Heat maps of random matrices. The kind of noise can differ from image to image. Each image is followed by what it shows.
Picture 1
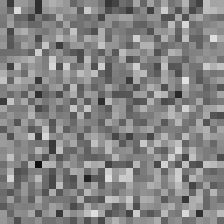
low rank plus noise
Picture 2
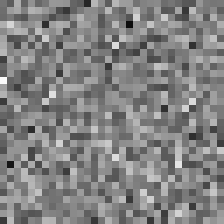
independent entries
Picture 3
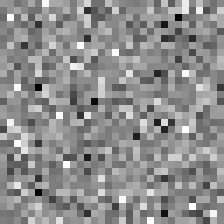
heavy tails
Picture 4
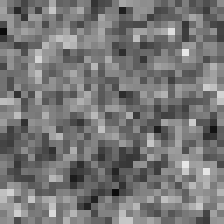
blotchy
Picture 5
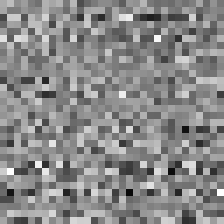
rows of uneven size
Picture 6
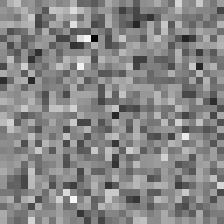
low rank plus noise
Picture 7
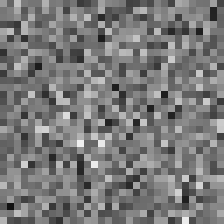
independent entries
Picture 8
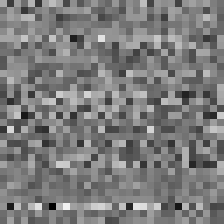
rows of uneven size
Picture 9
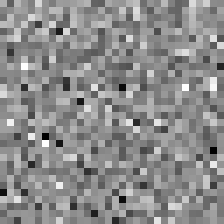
heavy tails
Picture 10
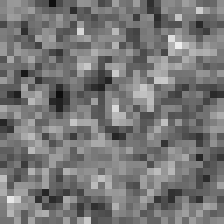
blotchy
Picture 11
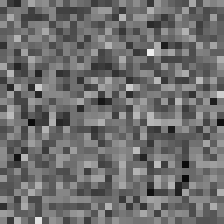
low rank plus noise
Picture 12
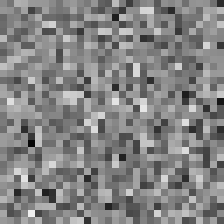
low rank plus noise
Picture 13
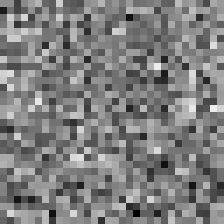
low rank plus noise
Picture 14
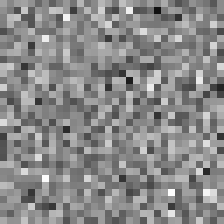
low rank plus noise
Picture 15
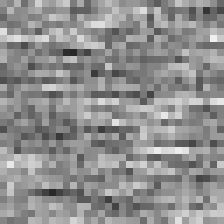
streaked along the rows
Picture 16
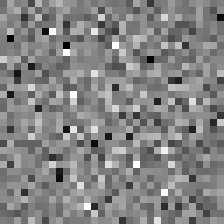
heavy tails
